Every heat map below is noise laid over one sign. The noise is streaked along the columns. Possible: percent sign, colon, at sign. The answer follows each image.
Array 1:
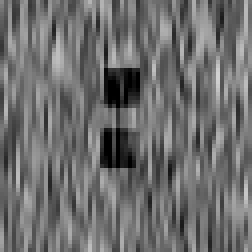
dark colon, centre
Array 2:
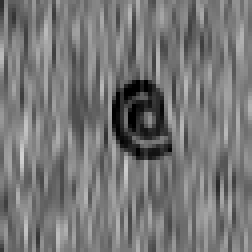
dark at sign, centre
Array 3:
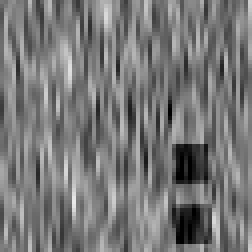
dark colon, bottom right
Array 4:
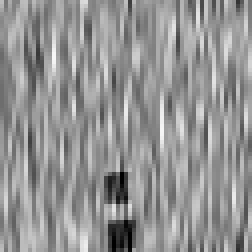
dark colon, bottom middle
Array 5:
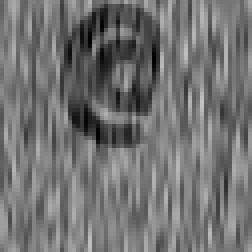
dark at sign
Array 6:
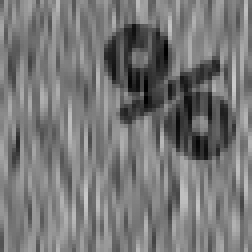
dark percent sign
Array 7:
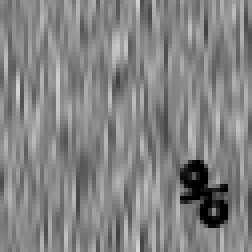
dark percent sign, bottom right
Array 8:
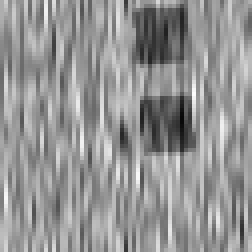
dark colon
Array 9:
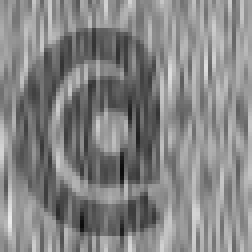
dark at sign
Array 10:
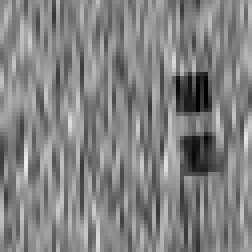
dark colon, middle right
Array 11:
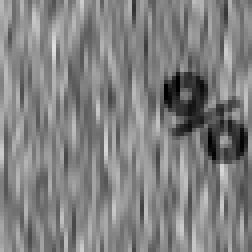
dark percent sign, middle right
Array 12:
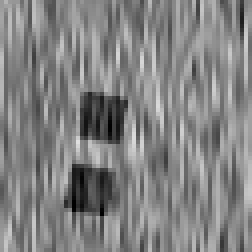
dark colon
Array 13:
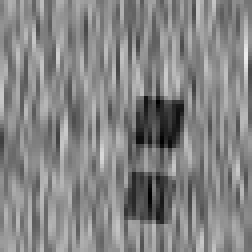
dark colon
